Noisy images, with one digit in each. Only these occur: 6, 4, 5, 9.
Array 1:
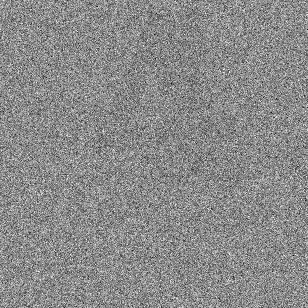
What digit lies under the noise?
4
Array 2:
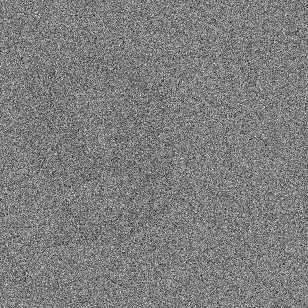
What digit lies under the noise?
9
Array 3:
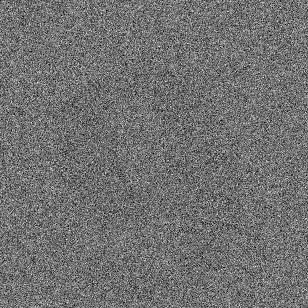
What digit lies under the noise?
9
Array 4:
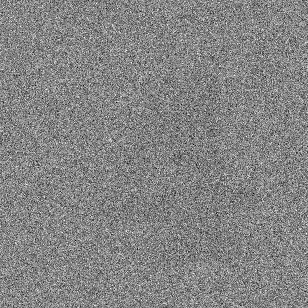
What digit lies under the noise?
4
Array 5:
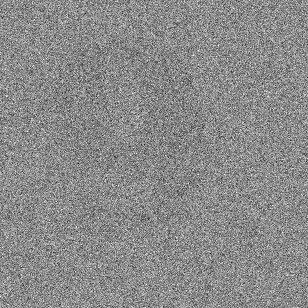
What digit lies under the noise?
9
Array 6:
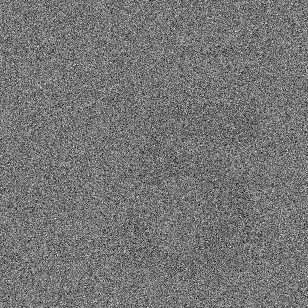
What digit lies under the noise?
5
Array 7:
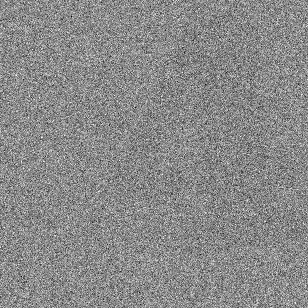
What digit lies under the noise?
4
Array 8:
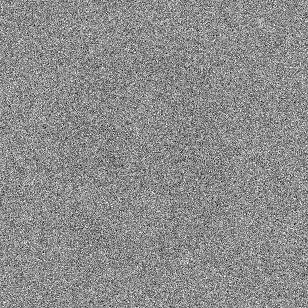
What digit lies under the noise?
9
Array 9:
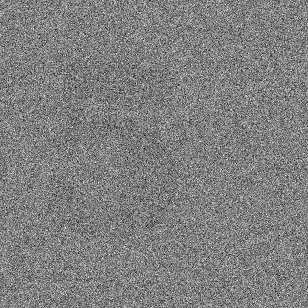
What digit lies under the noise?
5
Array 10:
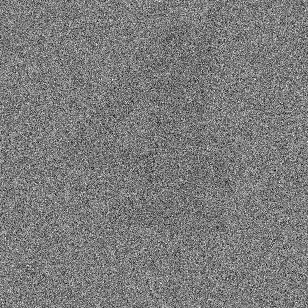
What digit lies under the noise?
4
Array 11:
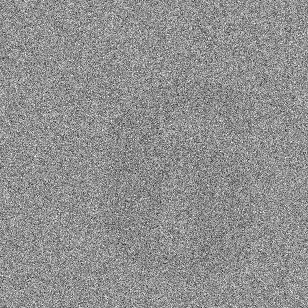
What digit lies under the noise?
6
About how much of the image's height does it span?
two thirds
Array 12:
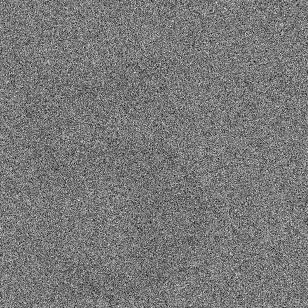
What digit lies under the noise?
5
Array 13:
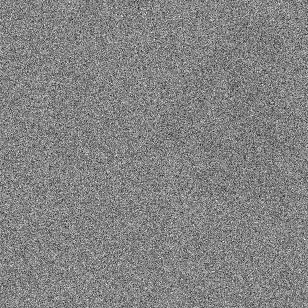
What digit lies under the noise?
4
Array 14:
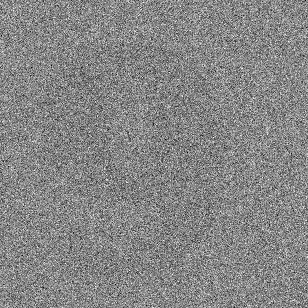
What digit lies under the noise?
9
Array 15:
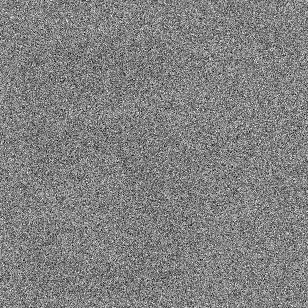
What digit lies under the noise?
5
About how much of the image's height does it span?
nearly all
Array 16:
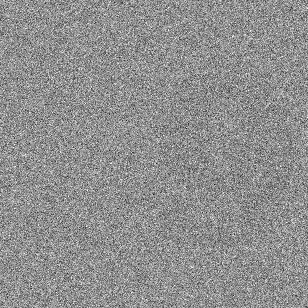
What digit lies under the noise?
9
